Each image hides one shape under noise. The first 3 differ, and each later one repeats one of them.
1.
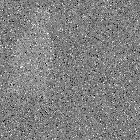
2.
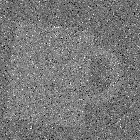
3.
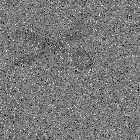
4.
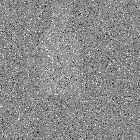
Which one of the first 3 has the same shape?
1
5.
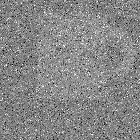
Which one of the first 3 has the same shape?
2
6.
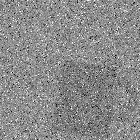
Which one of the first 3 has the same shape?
2
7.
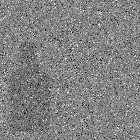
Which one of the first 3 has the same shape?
1
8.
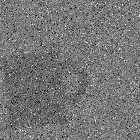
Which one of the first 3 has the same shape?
2
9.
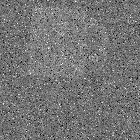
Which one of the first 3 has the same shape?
2
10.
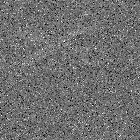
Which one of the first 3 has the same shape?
3
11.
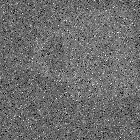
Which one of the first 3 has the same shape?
2
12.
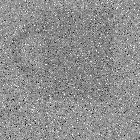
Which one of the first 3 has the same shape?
2
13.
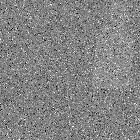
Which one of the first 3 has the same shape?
1
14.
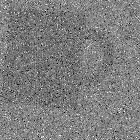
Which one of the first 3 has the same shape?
2
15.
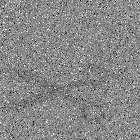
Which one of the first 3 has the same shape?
3
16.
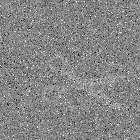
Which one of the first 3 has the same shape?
3
